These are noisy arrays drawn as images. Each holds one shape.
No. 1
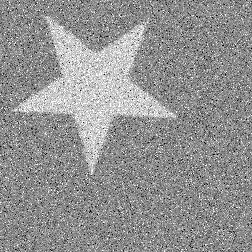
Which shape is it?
star
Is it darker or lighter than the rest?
lighter
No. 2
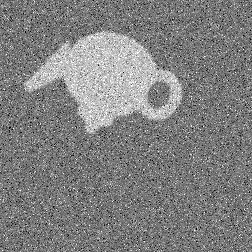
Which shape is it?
teapot
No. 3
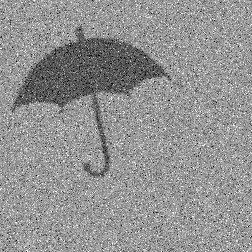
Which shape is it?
umbrella
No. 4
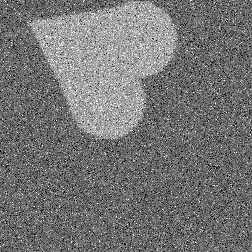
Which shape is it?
heart
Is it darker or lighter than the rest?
lighter
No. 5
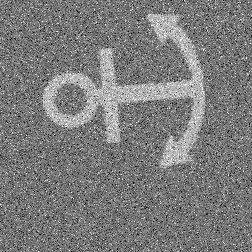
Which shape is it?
anchor
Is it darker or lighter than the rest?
lighter
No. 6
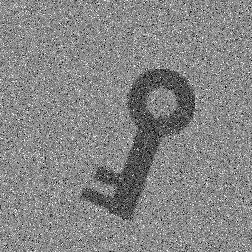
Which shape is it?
key
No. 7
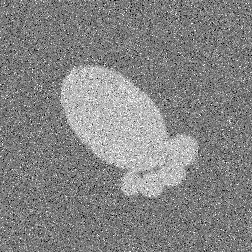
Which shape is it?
footprint
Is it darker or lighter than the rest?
lighter
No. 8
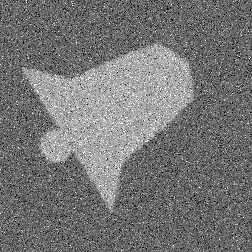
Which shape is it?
bell
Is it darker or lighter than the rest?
lighter
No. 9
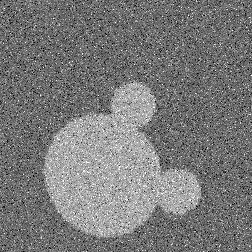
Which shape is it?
bear's head
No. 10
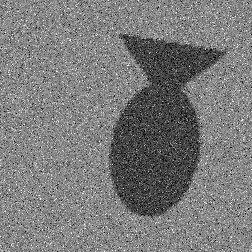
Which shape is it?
fish
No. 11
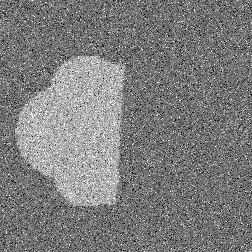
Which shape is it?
cloud
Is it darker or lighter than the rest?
lighter
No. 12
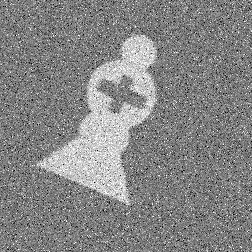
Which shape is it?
chess bishop
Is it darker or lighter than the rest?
lighter
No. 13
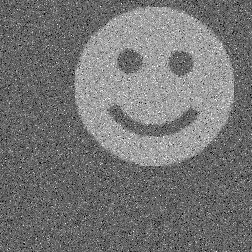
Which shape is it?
smiling face
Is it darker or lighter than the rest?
lighter
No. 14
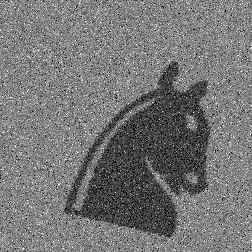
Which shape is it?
chess knight
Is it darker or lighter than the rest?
darker
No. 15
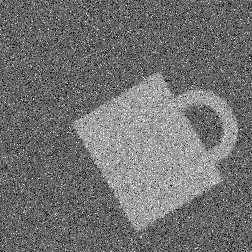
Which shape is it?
cup
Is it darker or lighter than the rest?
lighter
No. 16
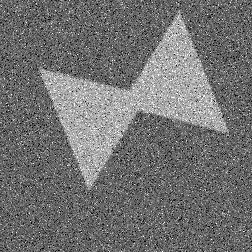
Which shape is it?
bow tie
